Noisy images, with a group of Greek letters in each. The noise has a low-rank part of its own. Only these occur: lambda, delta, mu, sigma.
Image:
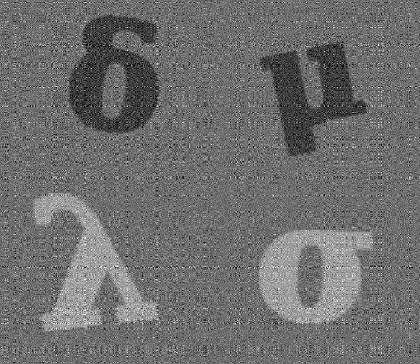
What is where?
top left: dark delta; top right: dark mu; bottom left: light lambda; bottom right: light sigma
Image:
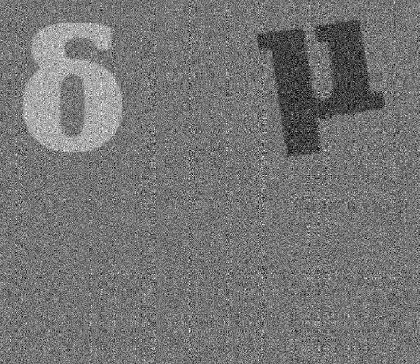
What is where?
top left: light delta; top right: dark mu
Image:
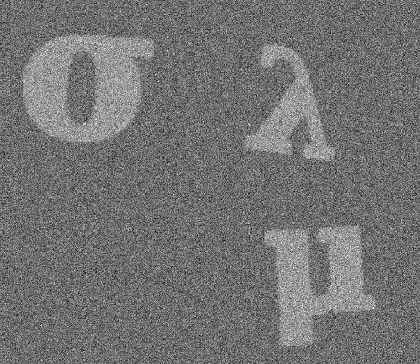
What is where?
top left: light sigma; top right: light lambda; bottom right: light mu
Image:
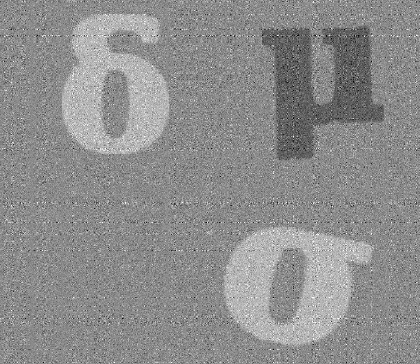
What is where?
top left: light delta; top right: dark mu; bottom right: light sigma
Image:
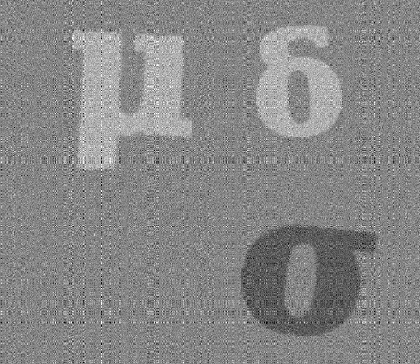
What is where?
top left: light mu; top right: light delta; bottom right: dark sigma
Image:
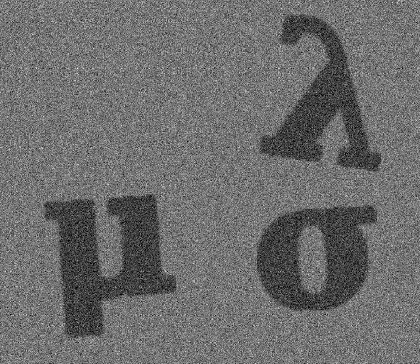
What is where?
top right: dark lambda; bottom left: dark mu; bottom right: dark sigma
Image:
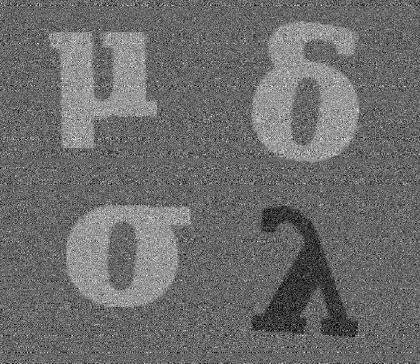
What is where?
top left: light mu; top right: light delta; bottom left: light sigma; bottom right: dark lambda
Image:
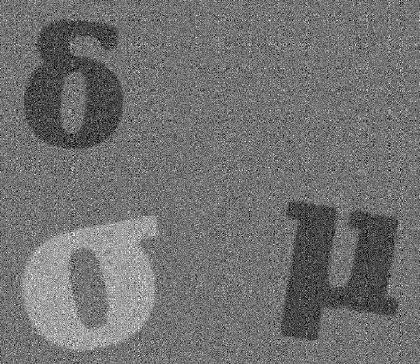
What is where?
top left: dark delta; bottom left: light sigma; bottom right: dark mu
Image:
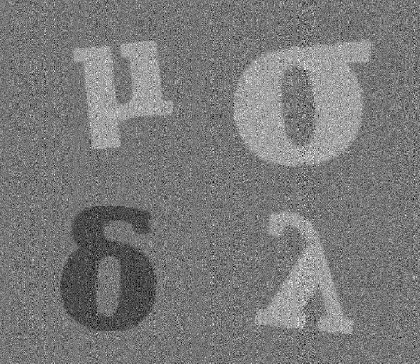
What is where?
top left: light mu; top right: light sigma; bottom left: dark delta; bottom right: light lambda
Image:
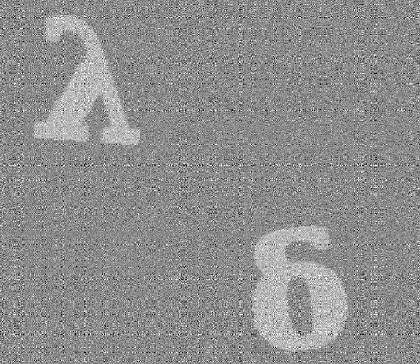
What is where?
top left: light lambda; bottom right: light delta
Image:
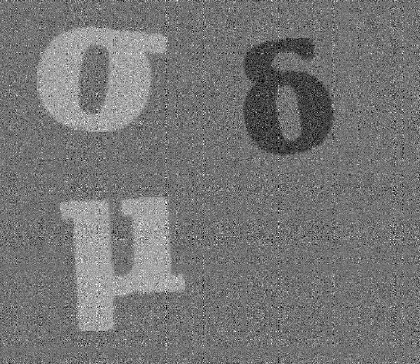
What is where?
top left: light sigma; top right: dark delta; bottom left: light mu
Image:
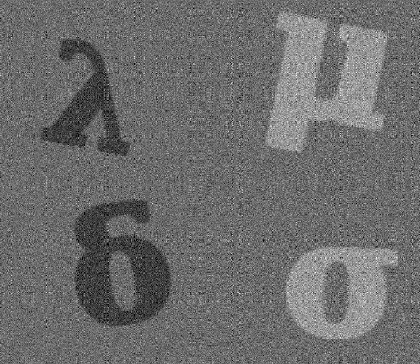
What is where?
top left: dark lambda; top right: light mu; bottom left: dark delta; bottom right: light sigma
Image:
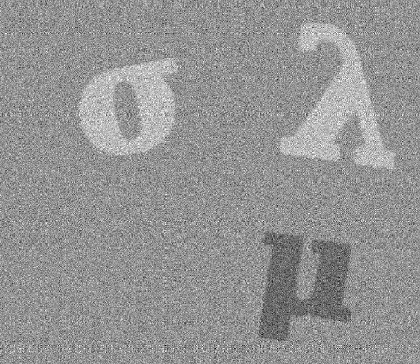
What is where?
top left: light sigma; top right: light lambda; bottom right: dark mu
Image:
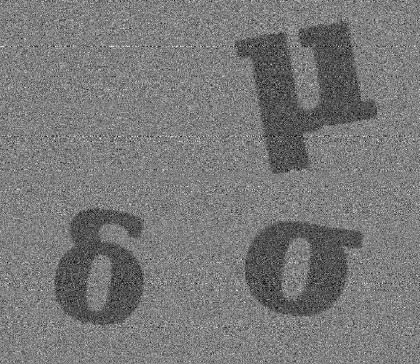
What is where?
top right: dark mu; bottom left: dark delta; bottom right: dark sigma
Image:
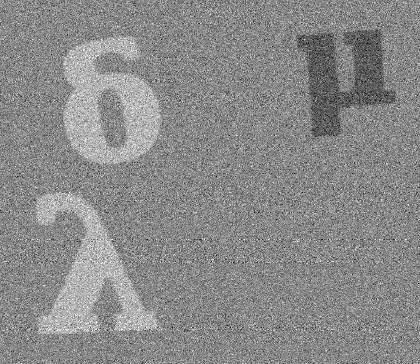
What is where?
top left: light delta; top right: dark mu; bottom left: light lambda
